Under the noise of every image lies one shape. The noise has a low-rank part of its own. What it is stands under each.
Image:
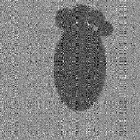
footprint
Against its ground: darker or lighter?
darker
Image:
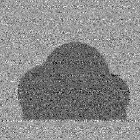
cloud
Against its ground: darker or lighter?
darker
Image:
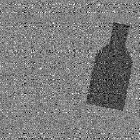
bottle
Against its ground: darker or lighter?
darker
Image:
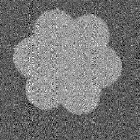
flower
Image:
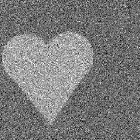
heart
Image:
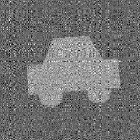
car
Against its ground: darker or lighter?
lighter
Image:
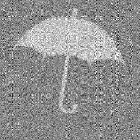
umbrella
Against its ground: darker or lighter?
lighter
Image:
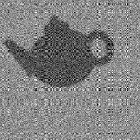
teapot
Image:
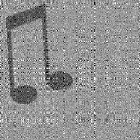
pair of musical notes
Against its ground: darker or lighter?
darker
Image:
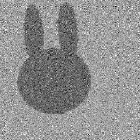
rabbit's head
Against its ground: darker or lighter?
darker
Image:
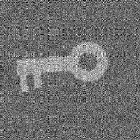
key
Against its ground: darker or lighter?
lighter
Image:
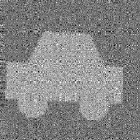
car
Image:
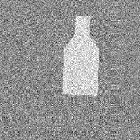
bottle
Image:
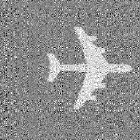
airplane
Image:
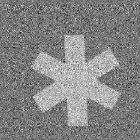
asterisk
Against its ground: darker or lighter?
lighter
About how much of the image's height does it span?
two thirds
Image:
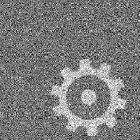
gear
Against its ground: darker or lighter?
lighter
